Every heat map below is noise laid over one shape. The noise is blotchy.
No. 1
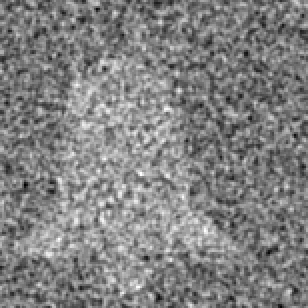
bell
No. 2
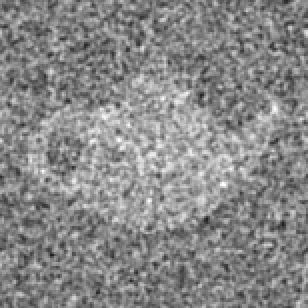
teapot
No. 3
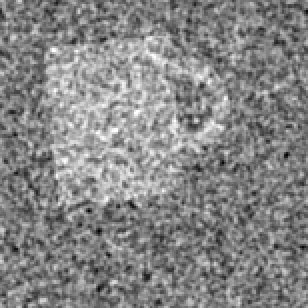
cup
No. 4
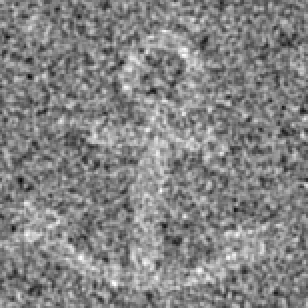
anchor
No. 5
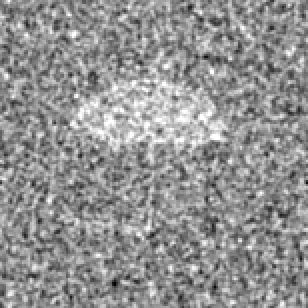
umbrella
